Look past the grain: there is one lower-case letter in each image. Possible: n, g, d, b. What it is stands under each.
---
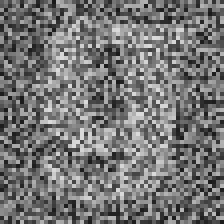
light g
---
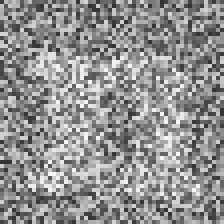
light n
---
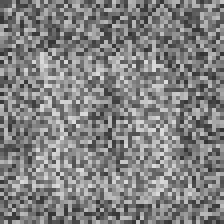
light n
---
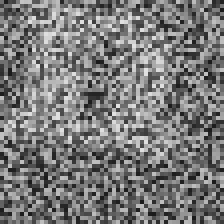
light n
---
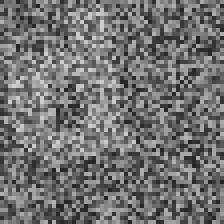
light d
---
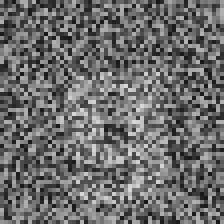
light g
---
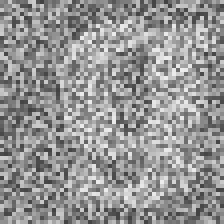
light g
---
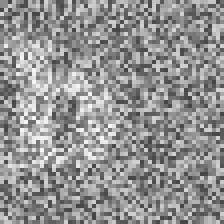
light b
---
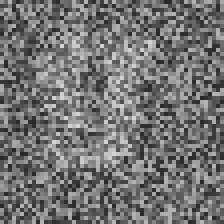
light g
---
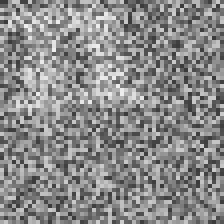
light n
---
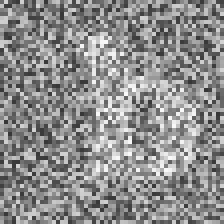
light b
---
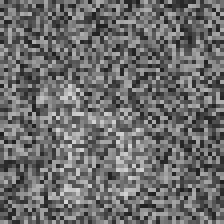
light b
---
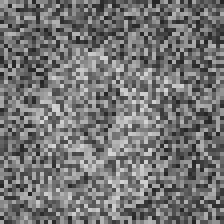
light g
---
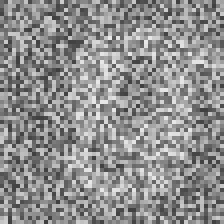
light g
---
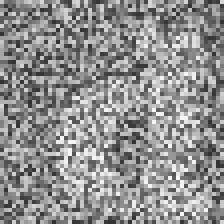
light d
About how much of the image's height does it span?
nearly all
